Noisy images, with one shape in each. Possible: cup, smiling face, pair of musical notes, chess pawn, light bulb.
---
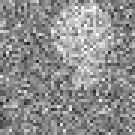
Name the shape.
light bulb
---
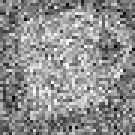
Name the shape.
cup
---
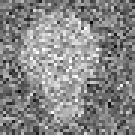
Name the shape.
light bulb
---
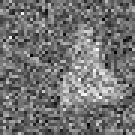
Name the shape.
chess pawn
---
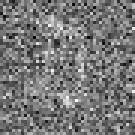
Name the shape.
pair of musical notes
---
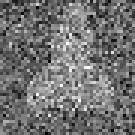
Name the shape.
chess pawn
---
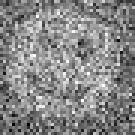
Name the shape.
smiling face
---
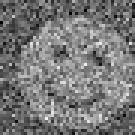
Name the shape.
smiling face
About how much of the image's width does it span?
nearly all
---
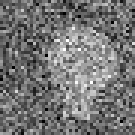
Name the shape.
light bulb
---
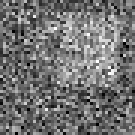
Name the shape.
cup
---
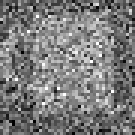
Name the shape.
cup
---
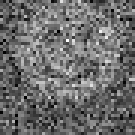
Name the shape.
smiling face
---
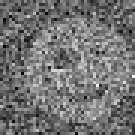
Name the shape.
smiling face
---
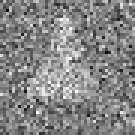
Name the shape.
chess pawn
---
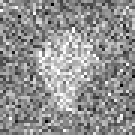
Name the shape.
light bulb
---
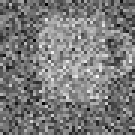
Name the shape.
cup
